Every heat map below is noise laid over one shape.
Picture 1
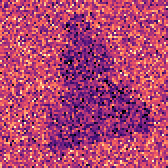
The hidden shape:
chess pawn
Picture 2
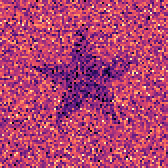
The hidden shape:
star
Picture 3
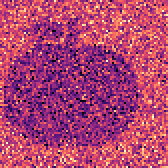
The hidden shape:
apple
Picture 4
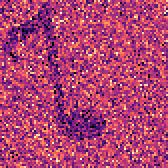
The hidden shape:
musical note
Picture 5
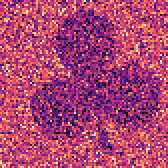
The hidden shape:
club
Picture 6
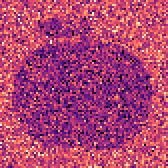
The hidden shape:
apple
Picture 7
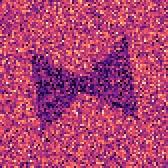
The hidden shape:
bow tie
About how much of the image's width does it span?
two thirds
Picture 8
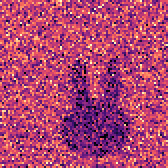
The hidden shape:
rabbit's head
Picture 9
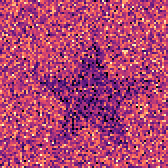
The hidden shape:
star
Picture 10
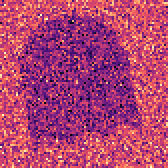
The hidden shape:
ghost
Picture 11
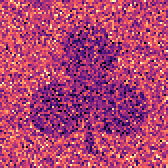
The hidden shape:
club
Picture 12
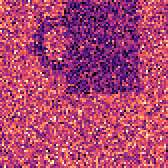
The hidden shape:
cup
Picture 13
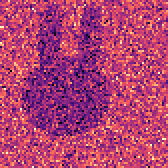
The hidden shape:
rabbit's head
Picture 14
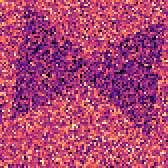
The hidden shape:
bow tie
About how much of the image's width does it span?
nearly all
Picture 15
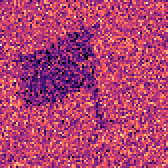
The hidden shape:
flag
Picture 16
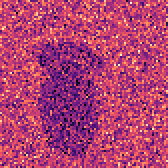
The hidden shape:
footprint
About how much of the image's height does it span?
two thirds
